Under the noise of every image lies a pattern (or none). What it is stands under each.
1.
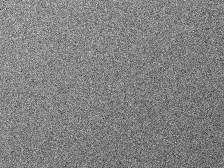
a smooth slope
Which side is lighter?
top left
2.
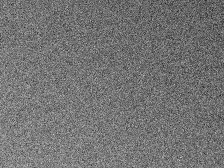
a smooth slope
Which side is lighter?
bottom left
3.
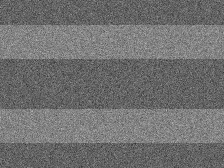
horizontal stripes
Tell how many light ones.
2
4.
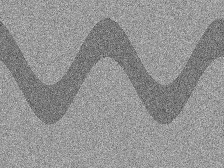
a wavy band
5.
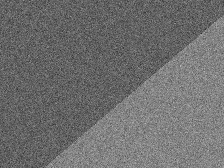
a sharp edge
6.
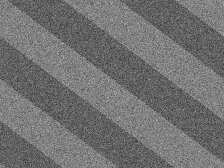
diagonal stripes
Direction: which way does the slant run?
top left to bottom right
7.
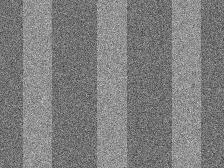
vertical stripes
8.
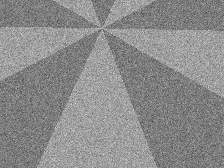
spokes from one point
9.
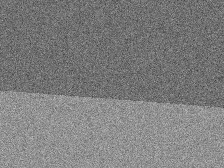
a sharp edge
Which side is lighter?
bottom
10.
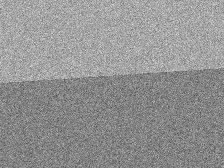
a sharp edge
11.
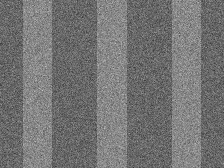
vertical stripes
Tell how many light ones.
3
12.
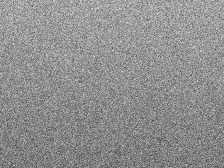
a smooth slope
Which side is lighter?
top
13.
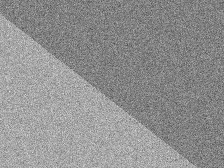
a sharp edge
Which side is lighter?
bottom left
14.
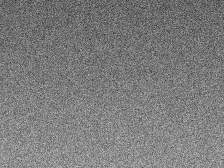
a smooth slope
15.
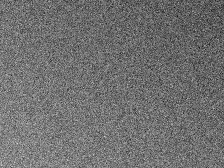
a smooth slope
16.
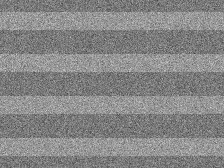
horizontal stripes
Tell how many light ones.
4
